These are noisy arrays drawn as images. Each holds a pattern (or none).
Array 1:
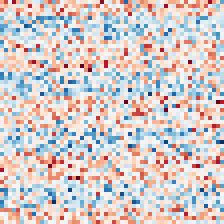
horizontal stripes
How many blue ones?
4
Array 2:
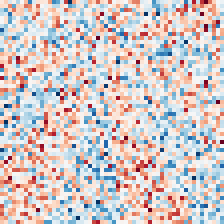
spokes from one point
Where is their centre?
top middle
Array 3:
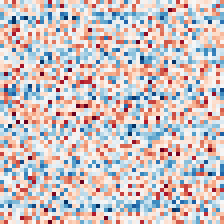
horizontal stripes
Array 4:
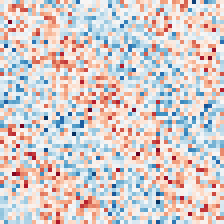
diagonal stripes
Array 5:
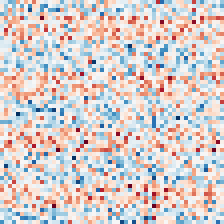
horizontal stripes
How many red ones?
4
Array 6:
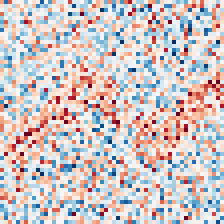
a wavy band
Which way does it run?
left to right
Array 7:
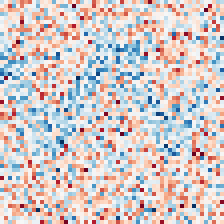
a wavy band
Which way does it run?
left to right
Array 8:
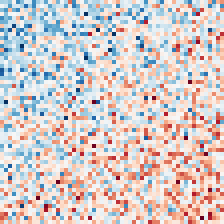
a smooth slope
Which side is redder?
bottom right
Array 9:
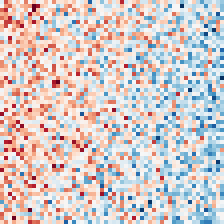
a smooth slope
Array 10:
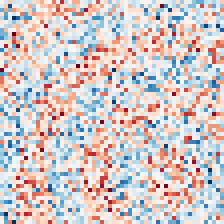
rings round one point
